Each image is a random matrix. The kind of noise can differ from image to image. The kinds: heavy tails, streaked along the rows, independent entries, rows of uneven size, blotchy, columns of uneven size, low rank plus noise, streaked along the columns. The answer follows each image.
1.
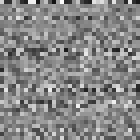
rows of uneven size
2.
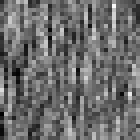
streaked along the columns
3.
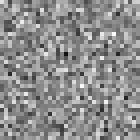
independent entries
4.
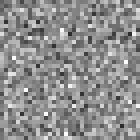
independent entries
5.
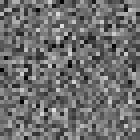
independent entries
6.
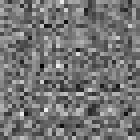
low rank plus noise
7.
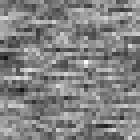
streaked along the rows
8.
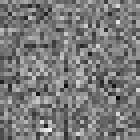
low rank plus noise
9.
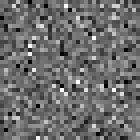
heavy tails
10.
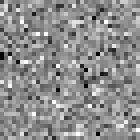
heavy tails
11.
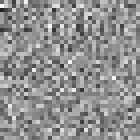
low rank plus noise
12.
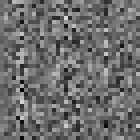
columns of uneven size
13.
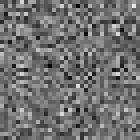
low rank plus noise
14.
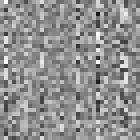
columns of uneven size
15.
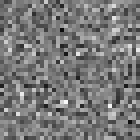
low rank plus noise
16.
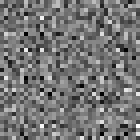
low rank plus noise
